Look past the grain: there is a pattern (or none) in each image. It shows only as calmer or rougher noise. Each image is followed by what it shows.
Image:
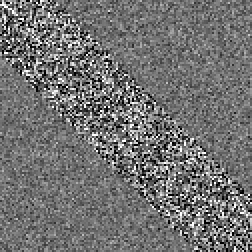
a diagonal band
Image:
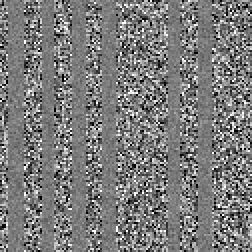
bands of columns
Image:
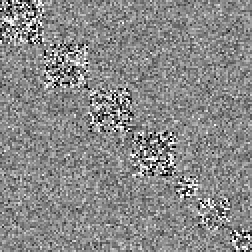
blocks along the diagonal
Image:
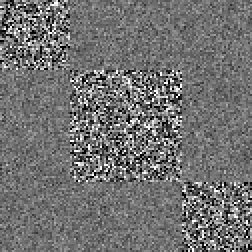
blocks along the diagonal
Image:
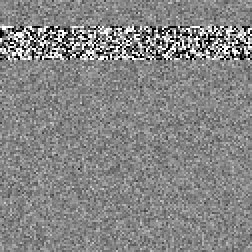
one band of rows
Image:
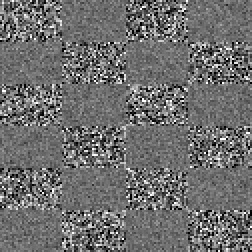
a checkerboard
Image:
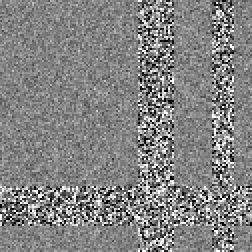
bands of rows crossing bands of columns
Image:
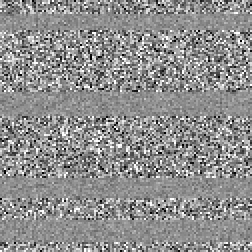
bands of rows
